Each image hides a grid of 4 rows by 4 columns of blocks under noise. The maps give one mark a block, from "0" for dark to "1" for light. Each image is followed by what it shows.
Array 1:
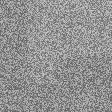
0 1 1 1
0 1 1 1
0 1 0 0
0 0 0 0
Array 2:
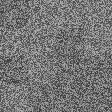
0 1 1 1
1 1 0 1
0 1 0 0
1 0 0 0
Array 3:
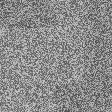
0 0 1 0
1 1 1 0
1 1 1 0
1 1 0 0
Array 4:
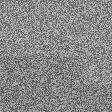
1 1 1 1
1 1 1 1
0 0 0 1
0 0 0 0
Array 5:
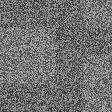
0 0 0 1
1 1 0 0
1 1 0 1
0 0 0 1
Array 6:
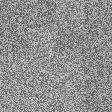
0 0 1 0
0 1 0 0
1 1 1 0
1 1 1 0
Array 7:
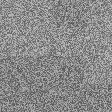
1 1 0 1
1 1 1 1
0 0 0 1
0 0 0 0
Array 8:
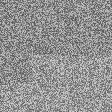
0 0 0 0
0 0 0 0
0 1 1 1
1 1 1 1
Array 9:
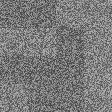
0 0 1 1
1 1 0 1
0 0 0 1
1 0 0 1
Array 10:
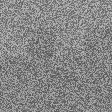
1 1 1 1
1 0 1 0
0 0 0 0
0 0 0 0
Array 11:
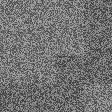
1 1 1 0
1 1 1 0
1 1 0 0
0 0 0 1
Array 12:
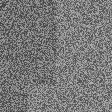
0 0 1 1
0 0 1 1
0 0 1 1
0 1 1 1
